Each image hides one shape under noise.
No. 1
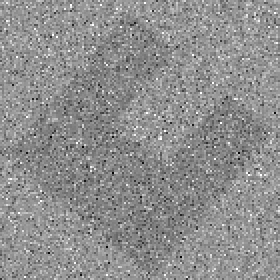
square with a notch
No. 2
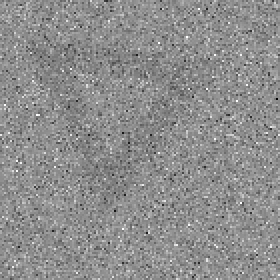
triangle frame
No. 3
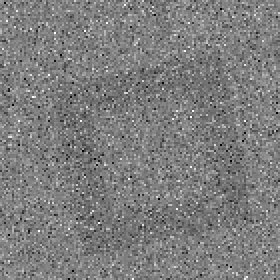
square frame
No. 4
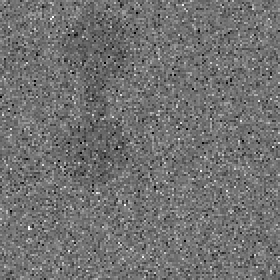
dumbbell
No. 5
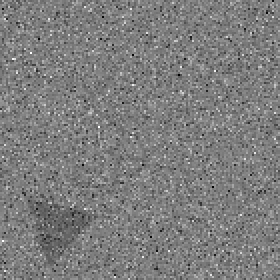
triangle
